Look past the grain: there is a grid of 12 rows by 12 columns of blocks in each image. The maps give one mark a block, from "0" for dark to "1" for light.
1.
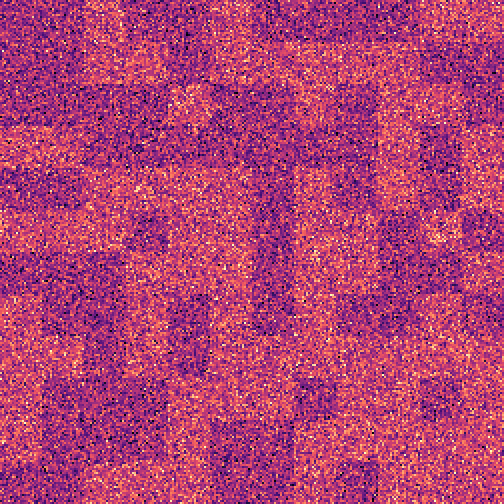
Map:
0 0 1 0 0 1 0 0 0 0 1 1
0 0 1 1 0 1 1 1 1 1 0 0
0 0 0 0 1 0 0 1 0 1 1 0
1 1 0 0 0 0 0 0 0 1 0 1
0 0 1 1 1 1 0 1 0 1 0 1
1 1 1 0 1 1 0 1 1 0 1 0
0 0 0 1 1 1 0 1 1 0 0 1
1 0 0 1 0 1 0 1 0 0 1 0
1 1 0 1 0 1 1 1 1 1 1 1
1 0 0 0 1 1 1 0 1 1 0 1
1 0 0 0 1 0 0 1 1 1 1 1
0 0 1 1 1 0 0 1 0 1 1 1
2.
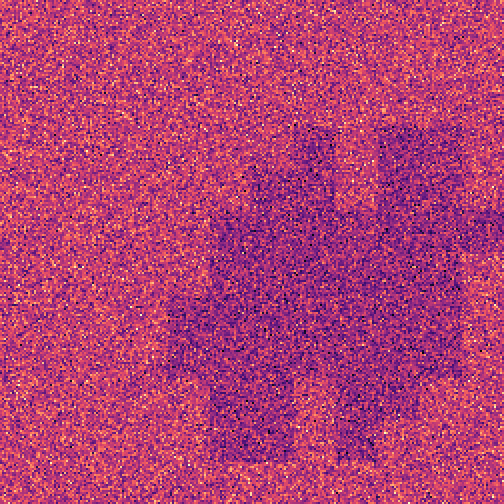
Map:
1 1 1 1 1 1 1 1 1 1 1 1
1 1 1 1 1 1 1 1 1 1 1 1
1 1 1 1 1 1 1 1 1 1 1 1
1 1 1 1 1 1 1 0 1 0 0 1
1 1 1 1 1 1 0 0 1 0 0 1
1 1 1 1 1 0 0 0 0 0 0 0
1 1 1 1 1 0 0 0 0 0 0 1
1 1 1 1 0 0 0 0 0 0 0 1
1 1 1 1 0 0 0 0 0 0 0 1
1 1 1 1 1 0 0 1 0 0 1 1
1 1 1 1 1 0 0 1 0 1 1 1
1 1 1 1 1 1 1 1 1 1 1 1
